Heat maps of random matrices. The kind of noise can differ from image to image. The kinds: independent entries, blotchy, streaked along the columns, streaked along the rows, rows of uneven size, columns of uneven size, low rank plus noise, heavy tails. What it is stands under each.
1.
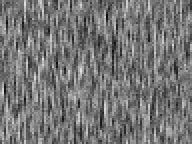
streaked along the columns
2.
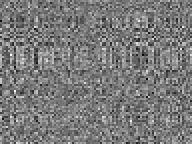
low rank plus noise
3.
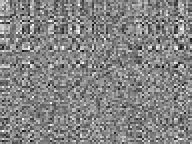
low rank plus noise
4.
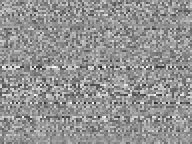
rows of uneven size
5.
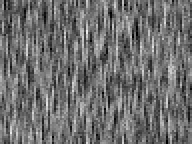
streaked along the columns
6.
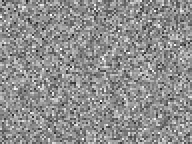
independent entries
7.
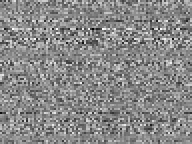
rows of uneven size
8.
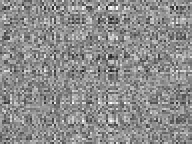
low rank plus noise
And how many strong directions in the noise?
one
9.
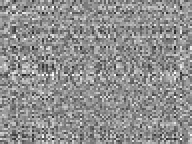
low rank plus noise
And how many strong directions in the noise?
two
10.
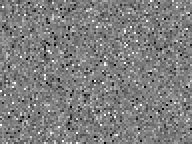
heavy tails
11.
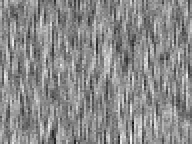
streaked along the columns
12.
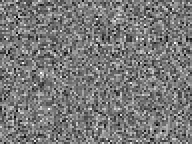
low rank plus noise
